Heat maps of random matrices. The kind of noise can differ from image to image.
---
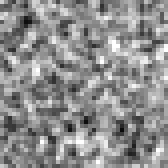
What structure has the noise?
blotchy
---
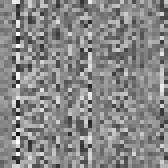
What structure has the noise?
columns of uneven size
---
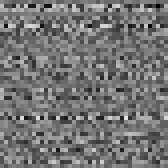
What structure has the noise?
rows of uneven size
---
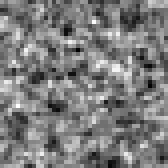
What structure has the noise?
blotchy
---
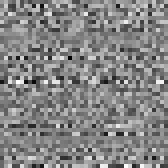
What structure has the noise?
rows of uneven size
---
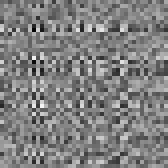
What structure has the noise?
low rank plus noise
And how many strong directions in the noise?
one
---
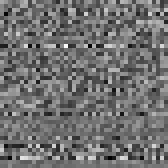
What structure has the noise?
rows of uneven size
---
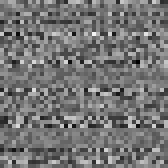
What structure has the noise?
rows of uneven size
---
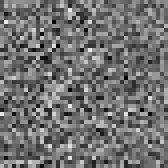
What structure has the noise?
low rank plus noise
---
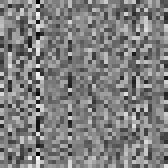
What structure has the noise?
columns of uneven size
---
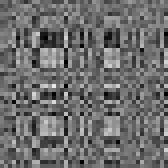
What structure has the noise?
low rank plus noise
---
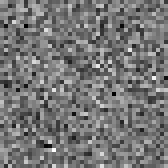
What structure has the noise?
independent entries
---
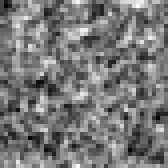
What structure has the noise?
blotchy
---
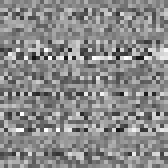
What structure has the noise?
rows of uneven size
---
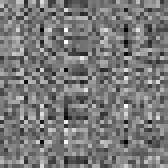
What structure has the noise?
low rank plus noise
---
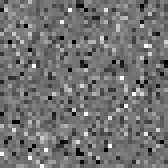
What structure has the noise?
heavy tails
